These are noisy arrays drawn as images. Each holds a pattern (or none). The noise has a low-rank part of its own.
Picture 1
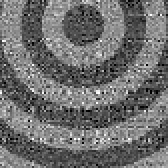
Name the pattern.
rings round one point
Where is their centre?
top middle
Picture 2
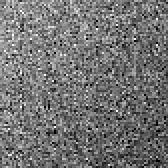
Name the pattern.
a smooth slope
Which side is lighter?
top left
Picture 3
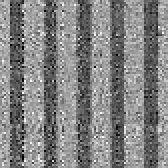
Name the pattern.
vertical stripes
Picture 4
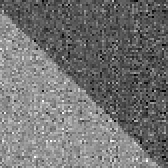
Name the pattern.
a sharp edge
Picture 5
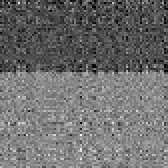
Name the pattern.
a sharp edge
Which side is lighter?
bottom
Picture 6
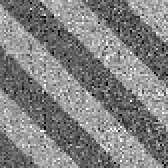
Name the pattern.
diagonal stripes
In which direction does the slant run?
top left to bottom right
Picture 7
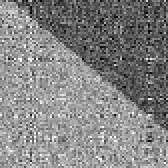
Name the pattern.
a sharp edge
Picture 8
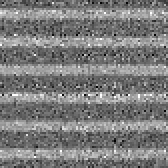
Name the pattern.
horizontal stripes
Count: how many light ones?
6
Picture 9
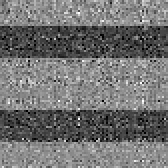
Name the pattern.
horizontal stripes
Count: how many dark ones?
2
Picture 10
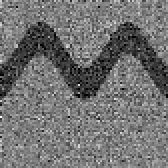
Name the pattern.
a wavy band
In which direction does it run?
left to right
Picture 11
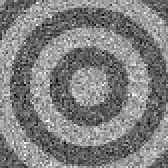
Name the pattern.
rings round one point
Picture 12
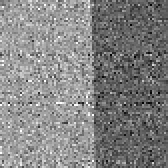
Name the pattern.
a sharp edge
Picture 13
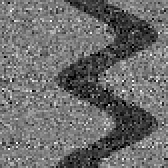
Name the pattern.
a wavy band
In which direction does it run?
top to bottom
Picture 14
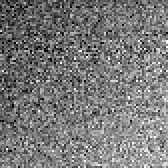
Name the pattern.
a smooth slope
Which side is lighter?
bottom right
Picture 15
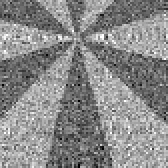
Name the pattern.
spokes from one point
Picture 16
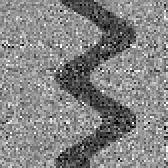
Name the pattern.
a wavy band
